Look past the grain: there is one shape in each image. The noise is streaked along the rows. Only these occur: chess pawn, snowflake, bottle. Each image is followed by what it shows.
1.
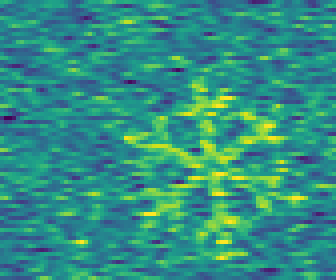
snowflake
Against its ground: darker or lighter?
lighter
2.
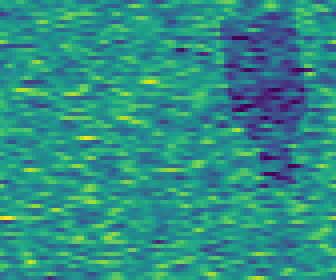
bottle
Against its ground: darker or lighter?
darker
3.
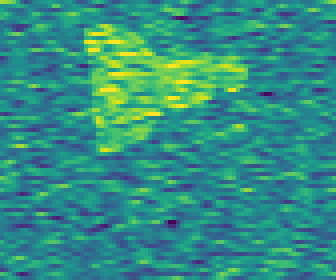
chess pawn
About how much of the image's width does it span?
half
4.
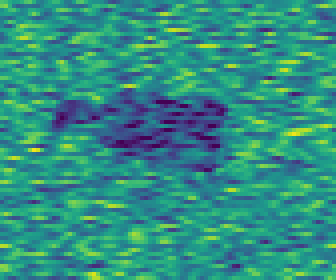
bottle
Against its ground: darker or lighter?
darker
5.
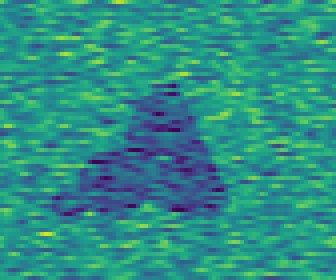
chess pawn
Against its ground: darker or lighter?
darker
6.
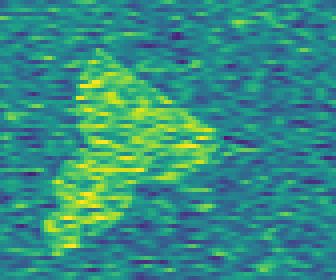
chess pawn
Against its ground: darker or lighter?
lighter
